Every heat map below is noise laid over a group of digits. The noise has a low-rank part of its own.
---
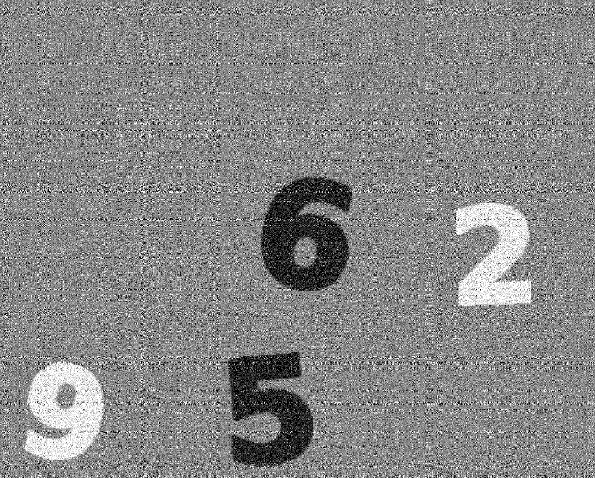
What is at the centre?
6
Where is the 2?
middle right
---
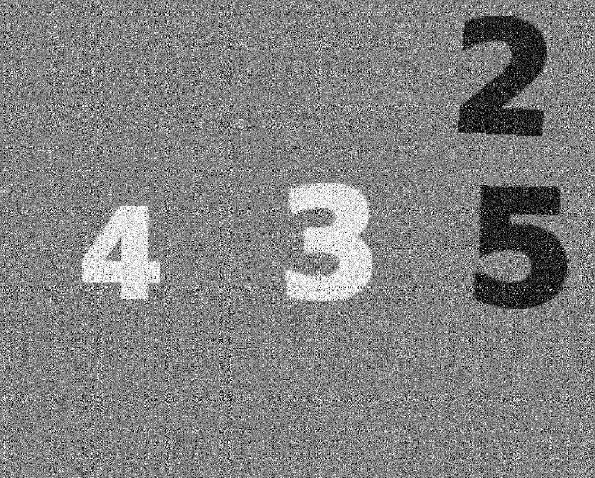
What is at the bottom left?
nothing
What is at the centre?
3
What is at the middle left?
4
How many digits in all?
4
